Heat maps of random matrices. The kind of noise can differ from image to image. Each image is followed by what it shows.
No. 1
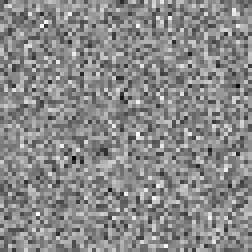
independent entries
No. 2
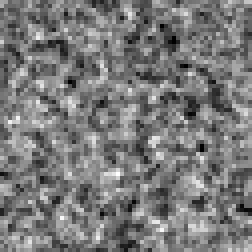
blotchy
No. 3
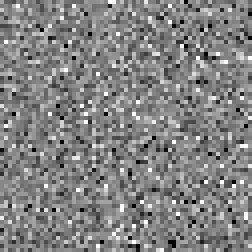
heavy tails
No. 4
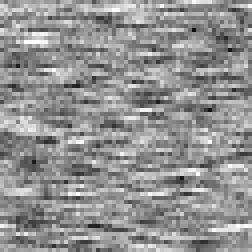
streaked along the rows
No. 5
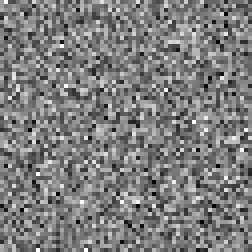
independent entries
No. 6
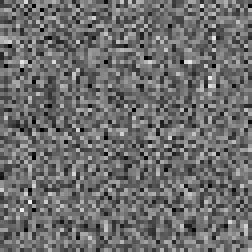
low rank plus noise
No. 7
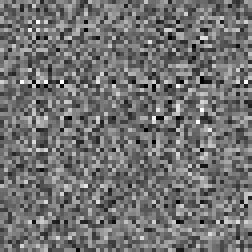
low rank plus noise
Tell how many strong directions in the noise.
one
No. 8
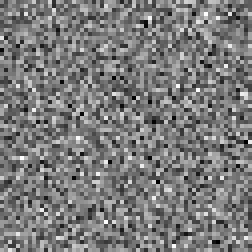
independent entries
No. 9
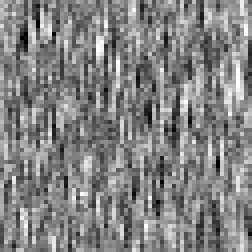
streaked along the columns
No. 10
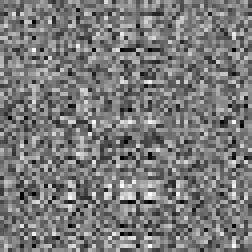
low rank plus noise
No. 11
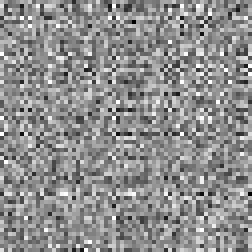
low rank plus noise
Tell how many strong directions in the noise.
one
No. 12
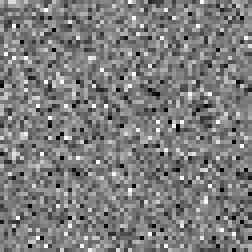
heavy tails
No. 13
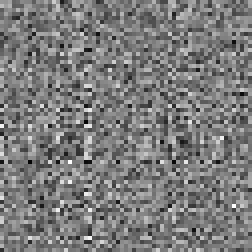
low rank plus noise
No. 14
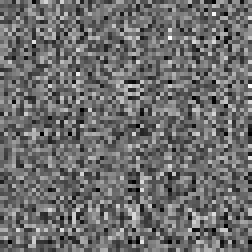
low rank plus noise
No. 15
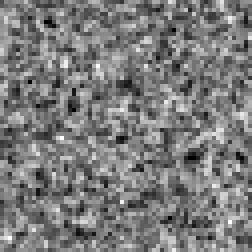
blotchy
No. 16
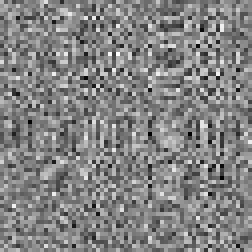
low rank plus noise
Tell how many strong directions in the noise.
one
